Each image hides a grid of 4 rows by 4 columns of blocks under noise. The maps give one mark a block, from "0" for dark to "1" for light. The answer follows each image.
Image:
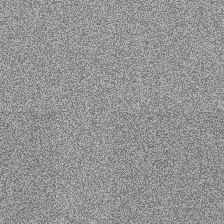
1 1 1 1
1 1 1 1
0 1 0 0
0 1 0 0
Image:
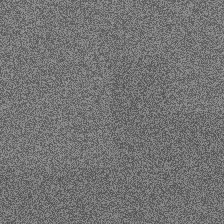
1 1 1 1
1 1 0 1
1 1 0 0
0 0 0 0
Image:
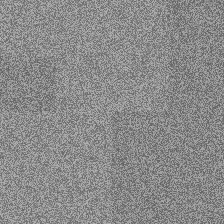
1 1 1 0
0 1 1 0
1 1 0 0
1 1 0 0
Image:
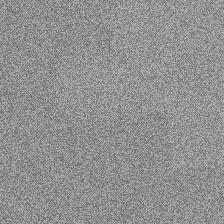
0 0 1 1
0 1 1 1
0 0 0 1
0 0 0 0
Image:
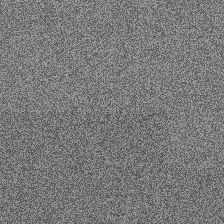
1 1 1 1
1 1 1 1
0 0 0 1
0 0 0 0
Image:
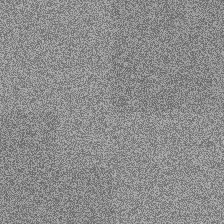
1 1 0 0
1 1 0 0
0 1 1 1
0 0 1 1
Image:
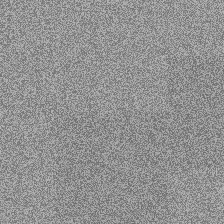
1 1 1 1
1 1 1 0
1 0 0 0
1 0 0 1
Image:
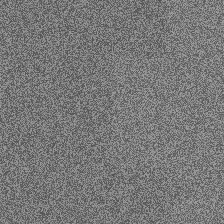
0 0 0 1
0 0 1 1
0 0 1 1
0 0 0 1
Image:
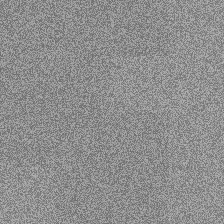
0 0 0 1
0 0 1 1
0 0 0 1
1 0 0 1
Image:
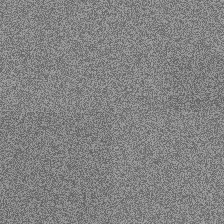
1 1 1 1
1 1 1 0
0 0 1 1
0 0 1 1
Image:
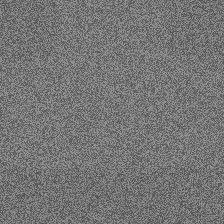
0 1 1 0
1 1 1 1
1 1 1 1
0 0 0 0
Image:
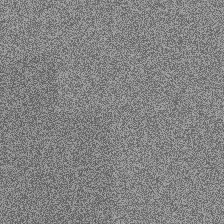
1 1 1 1
0 1 1 1
0 0 1 1
0 0 1 1
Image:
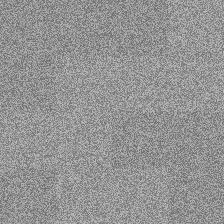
0 0 0 1
0 1 1 1
1 1 0 0
0 1 1 0
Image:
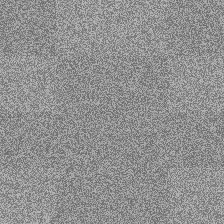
0 1 1 0
1 0 0 1
0 0 0 0
1 0 0 1
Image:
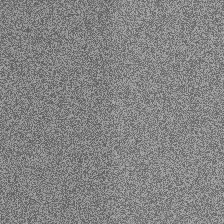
0 0 1 1
0 0 1 1
0 0 1 1
0 0 1 1
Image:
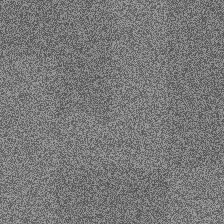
0 0 1 0
1 0 1 0
1 1 1 0
1 0 0 1
